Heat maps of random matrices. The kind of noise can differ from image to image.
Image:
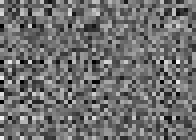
low rank plus noise
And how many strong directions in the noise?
one
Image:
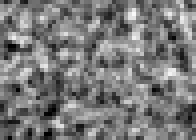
blotchy
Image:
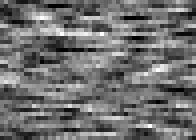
streaked along the rows
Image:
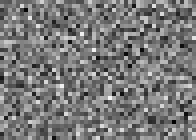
independent entries
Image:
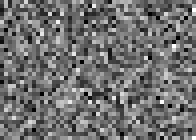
independent entries
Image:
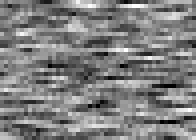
streaked along the rows
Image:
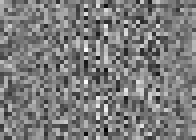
columns of uneven size
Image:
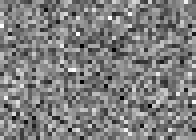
independent entries
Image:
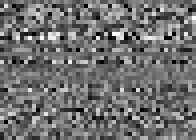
rows of uneven size
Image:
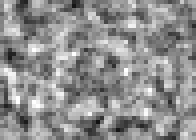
blotchy
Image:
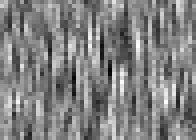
streaked along the columns
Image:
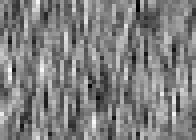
streaked along the columns
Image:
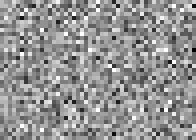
low rank plus noise
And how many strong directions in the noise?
five to eight
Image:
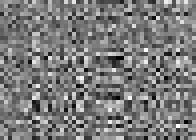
low rank plus noise
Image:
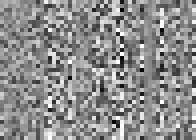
columns of uneven size
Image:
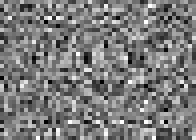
low rank plus noise
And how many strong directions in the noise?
three or four
